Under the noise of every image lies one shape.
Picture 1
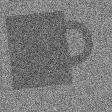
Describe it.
dark cup
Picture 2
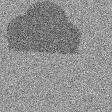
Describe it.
dark cloud
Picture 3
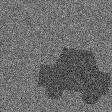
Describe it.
dark car
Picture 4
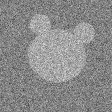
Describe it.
light bear's head
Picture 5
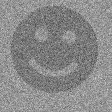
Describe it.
dark smiling face
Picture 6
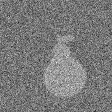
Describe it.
light pear
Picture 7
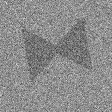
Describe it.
dark bow tie
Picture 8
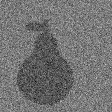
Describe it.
dark pear
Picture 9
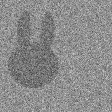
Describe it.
dark rabbit's head
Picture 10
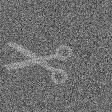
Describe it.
light pair of scissors
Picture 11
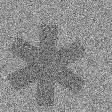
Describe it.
dark asterisk
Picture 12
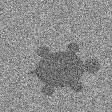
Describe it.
dark turtle
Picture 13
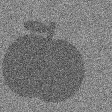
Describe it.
dark apple
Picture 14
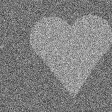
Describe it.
light heart
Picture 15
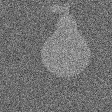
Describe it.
light pear
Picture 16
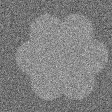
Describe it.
light flower
